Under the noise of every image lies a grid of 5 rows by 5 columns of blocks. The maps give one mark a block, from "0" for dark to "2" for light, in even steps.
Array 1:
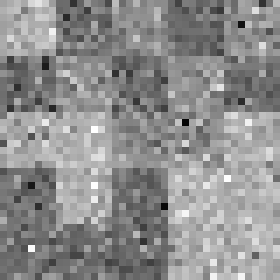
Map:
20101
01010
22112
02022
00022
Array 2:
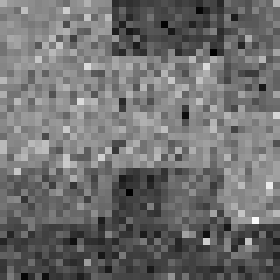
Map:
22001
22221
22222
11012
00000
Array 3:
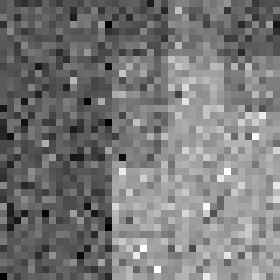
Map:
00010
00121
00122
00222
00222
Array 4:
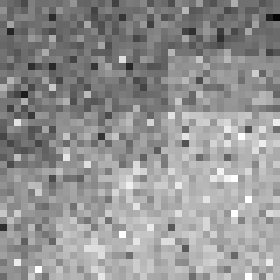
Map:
00000
00011
01122
11222
12222
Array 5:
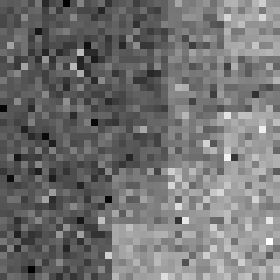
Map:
00012
00011
00012
00122
00222
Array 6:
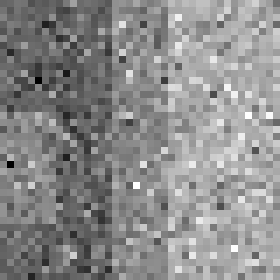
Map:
00122
00122
10122
10122
00122
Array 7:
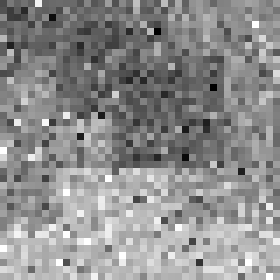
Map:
00011
10001
11001
12211
22222
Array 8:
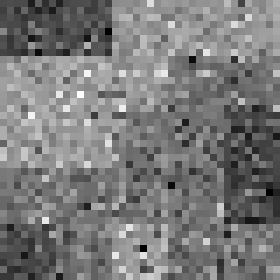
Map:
00222
22211
22110
11110
01211
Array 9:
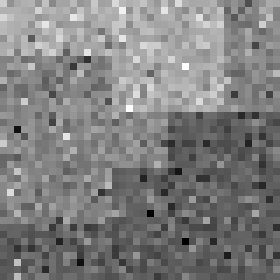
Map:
22221
11221
11100
11000
00000
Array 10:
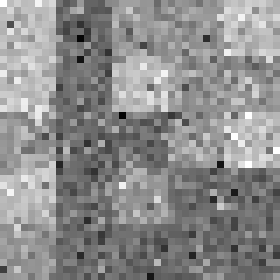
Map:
20112
20211
10012
20100
10000
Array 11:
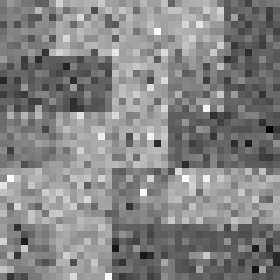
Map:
12220
00210
12200
22122
12000
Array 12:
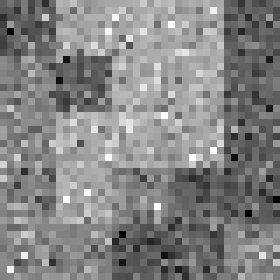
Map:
02220
10220
12220
12100
11001
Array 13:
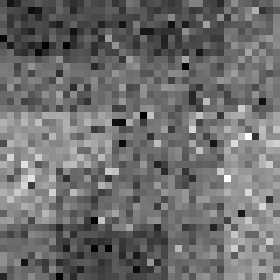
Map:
00001
11111
22112
21112
10012
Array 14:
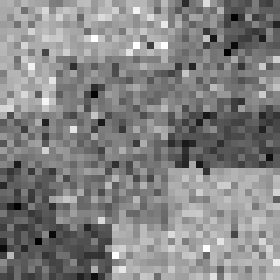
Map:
22210
21111
11100
01122
00222
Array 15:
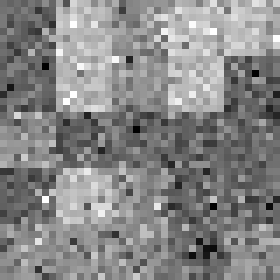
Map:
02122
02120
10000
02100
11101
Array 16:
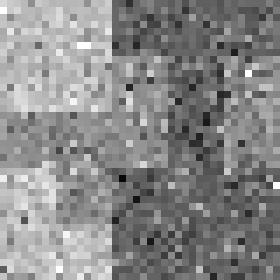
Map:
22000
22101
11101
21000
22000
